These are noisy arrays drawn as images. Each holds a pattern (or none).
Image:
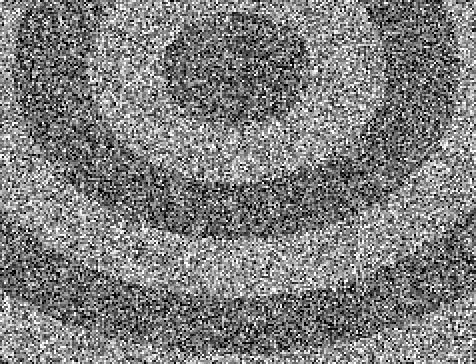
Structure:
rings round one point
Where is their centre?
top middle
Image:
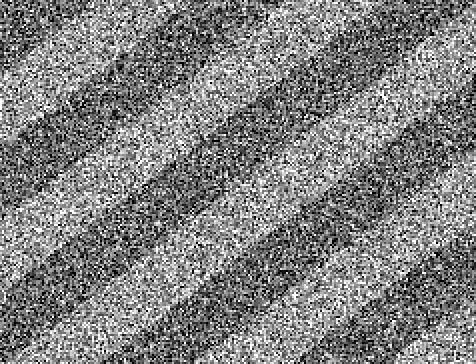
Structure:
diagonal stripes
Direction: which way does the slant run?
bottom left to top right
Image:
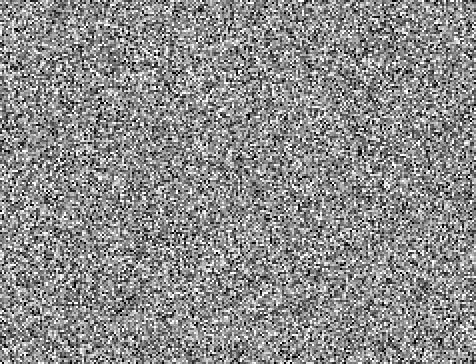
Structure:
only noise
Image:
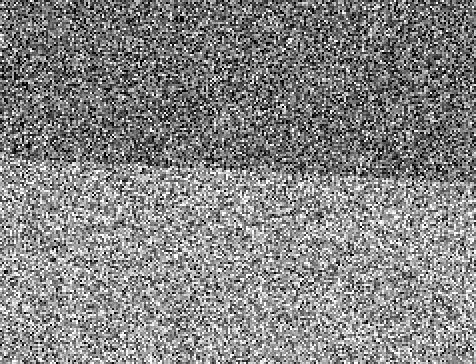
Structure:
a sharp edge
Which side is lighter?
bottom
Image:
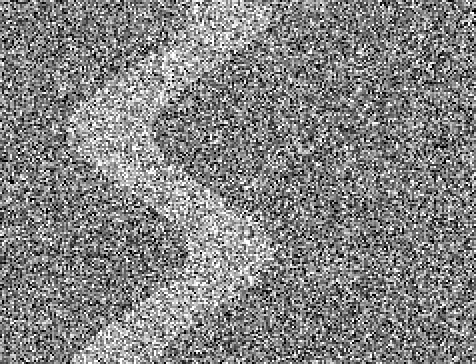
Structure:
a wavy band
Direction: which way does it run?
top to bottom
